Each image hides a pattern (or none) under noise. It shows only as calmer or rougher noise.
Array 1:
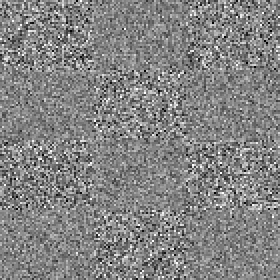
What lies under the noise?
a checkerboard
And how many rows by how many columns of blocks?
4 by 3
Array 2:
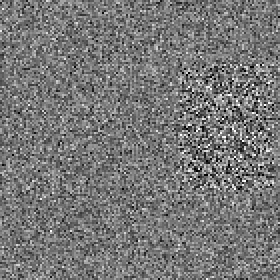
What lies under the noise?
one block
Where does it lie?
middle right
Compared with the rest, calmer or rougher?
rougher
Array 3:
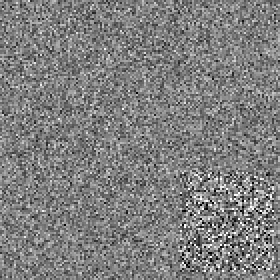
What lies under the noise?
one block
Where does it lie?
bottom right
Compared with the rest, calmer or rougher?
rougher
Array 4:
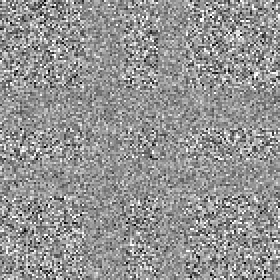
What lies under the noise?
bands of rows crossing bands of columns
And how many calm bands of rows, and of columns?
2 and 2
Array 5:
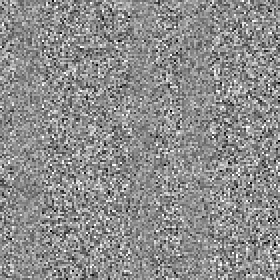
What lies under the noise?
bands of columns
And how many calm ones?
3
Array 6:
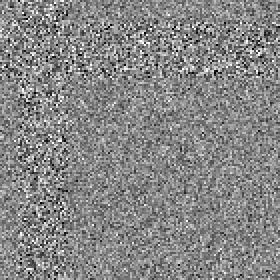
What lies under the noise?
bands of rows crossing bands of columns
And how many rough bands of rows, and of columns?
1 and 1
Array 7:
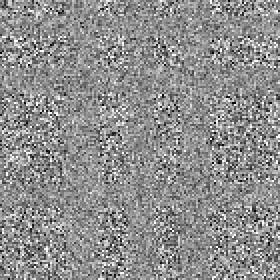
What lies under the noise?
bands of rows crossing bands of columns
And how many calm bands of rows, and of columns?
3 and 3
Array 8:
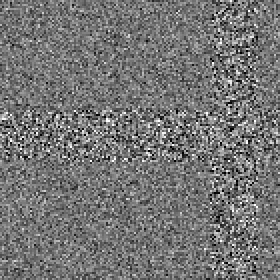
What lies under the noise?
bands of rows crossing bands of columns
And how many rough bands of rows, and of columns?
1 and 1
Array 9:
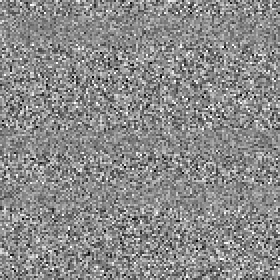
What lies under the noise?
bands of rows
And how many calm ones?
3
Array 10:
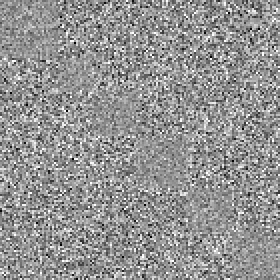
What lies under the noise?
blocks along the diagonal
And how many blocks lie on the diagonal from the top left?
6
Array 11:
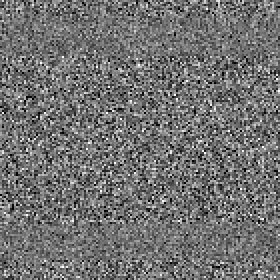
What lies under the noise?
bands of rows
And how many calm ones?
2
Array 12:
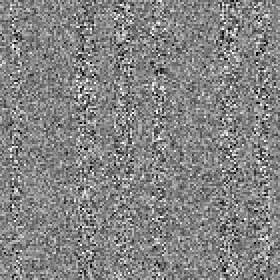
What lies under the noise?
bands of columns
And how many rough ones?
6
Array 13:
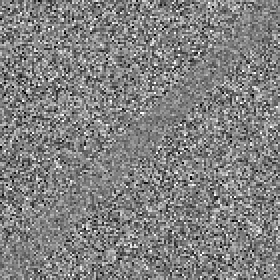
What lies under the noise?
a diagonal band
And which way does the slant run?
bottom left to top right
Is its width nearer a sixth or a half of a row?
a sixth
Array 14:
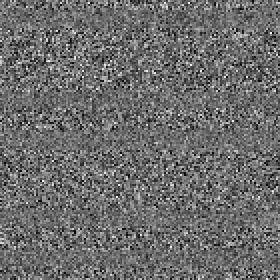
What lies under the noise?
bands of rows
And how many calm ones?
5
